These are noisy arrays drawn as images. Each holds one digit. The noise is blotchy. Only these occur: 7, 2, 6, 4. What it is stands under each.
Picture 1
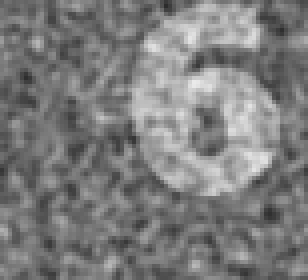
6
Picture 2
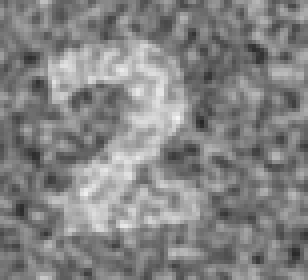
2
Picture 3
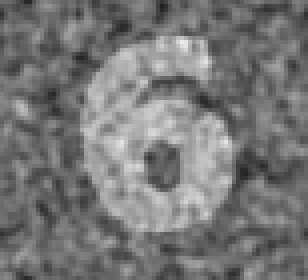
6
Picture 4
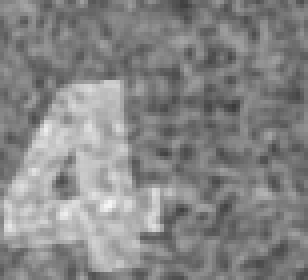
4
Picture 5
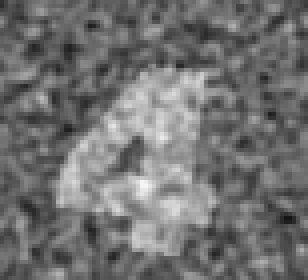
4
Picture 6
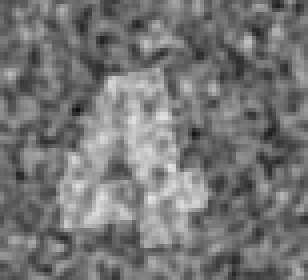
4
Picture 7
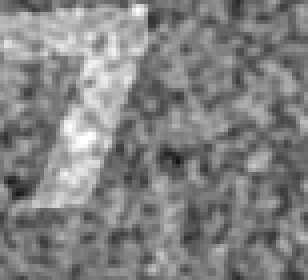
7
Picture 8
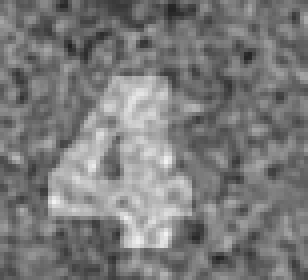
4
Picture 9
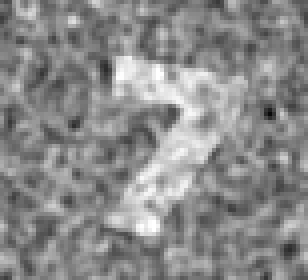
7
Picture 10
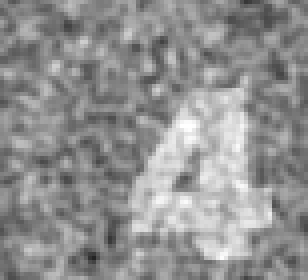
4
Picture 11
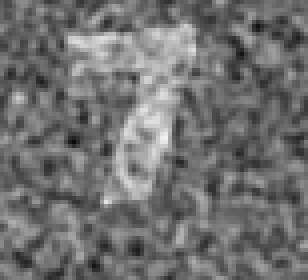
7
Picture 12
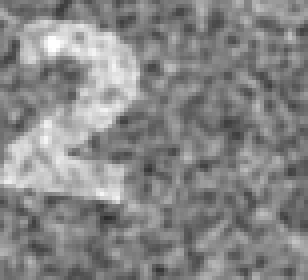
2
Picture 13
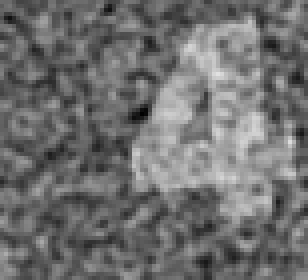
4
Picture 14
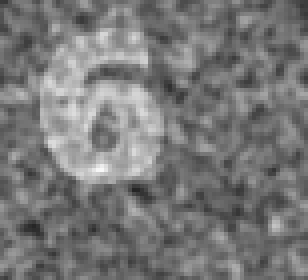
6
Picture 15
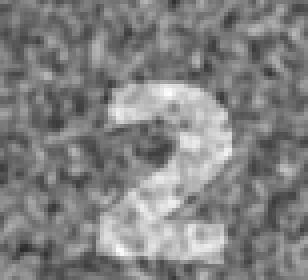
2
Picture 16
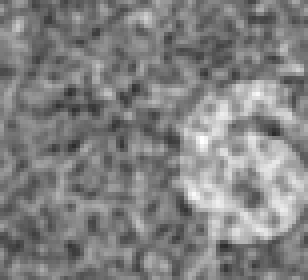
6
